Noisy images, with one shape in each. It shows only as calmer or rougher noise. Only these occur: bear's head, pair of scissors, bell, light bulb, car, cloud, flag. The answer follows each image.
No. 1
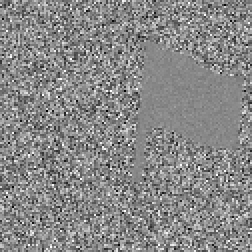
flag
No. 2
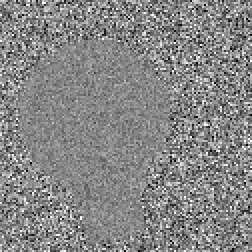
light bulb
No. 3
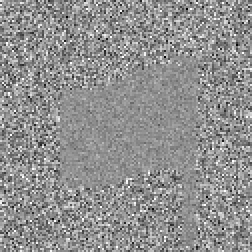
flag
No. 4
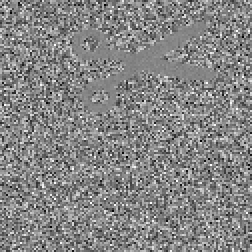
pair of scissors
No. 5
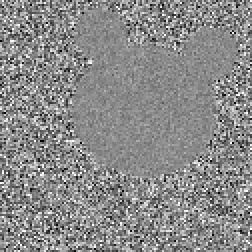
bear's head
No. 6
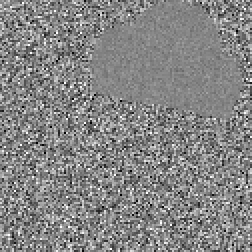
cloud
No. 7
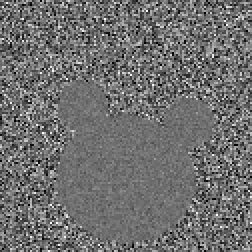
bear's head
